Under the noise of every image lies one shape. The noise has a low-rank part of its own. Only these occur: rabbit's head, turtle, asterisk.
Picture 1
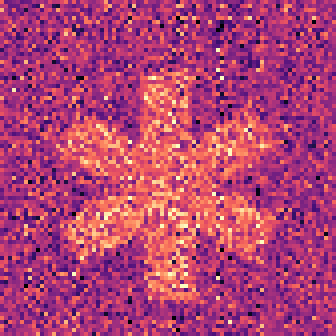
asterisk
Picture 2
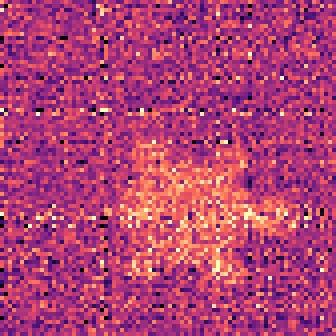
turtle
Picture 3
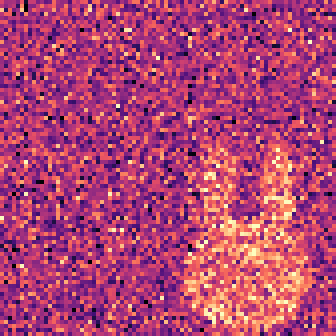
rabbit's head
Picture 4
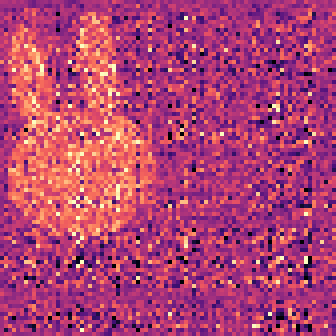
rabbit's head
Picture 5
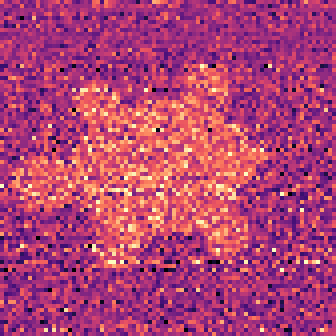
turtle
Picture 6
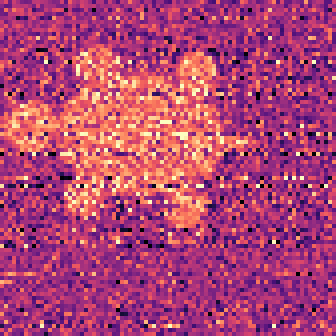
turtle
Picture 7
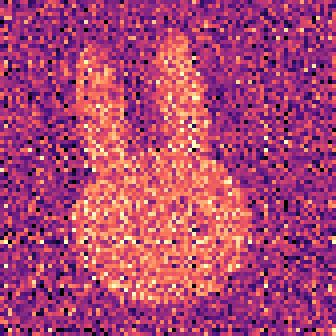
rabbit's head
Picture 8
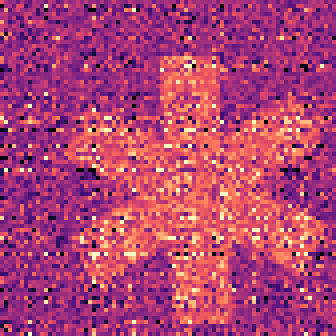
asterisk
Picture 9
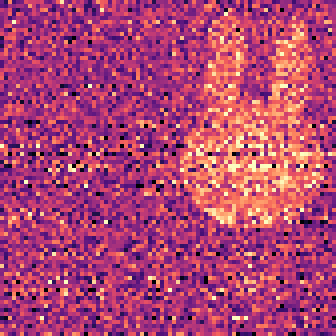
rabbit's head
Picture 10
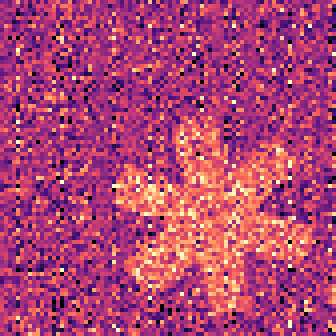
asterisk
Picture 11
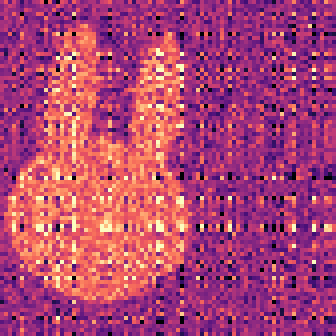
rabbit's head
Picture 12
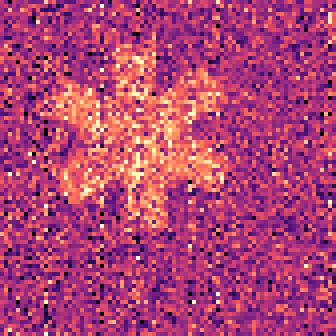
asterisk
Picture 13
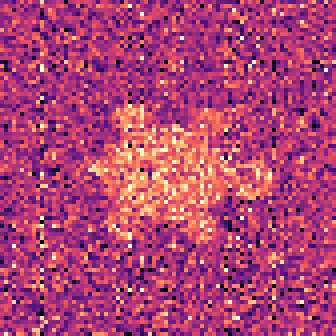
turtle
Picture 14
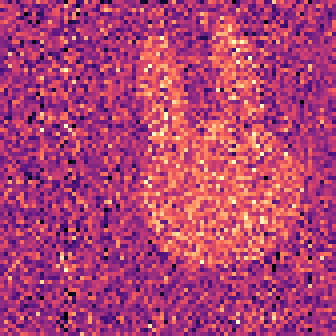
rabbit's head
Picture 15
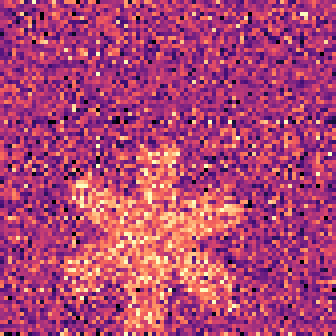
asterisk
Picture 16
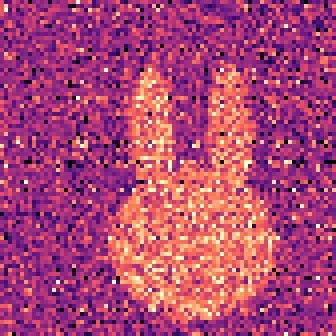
rabbit's head
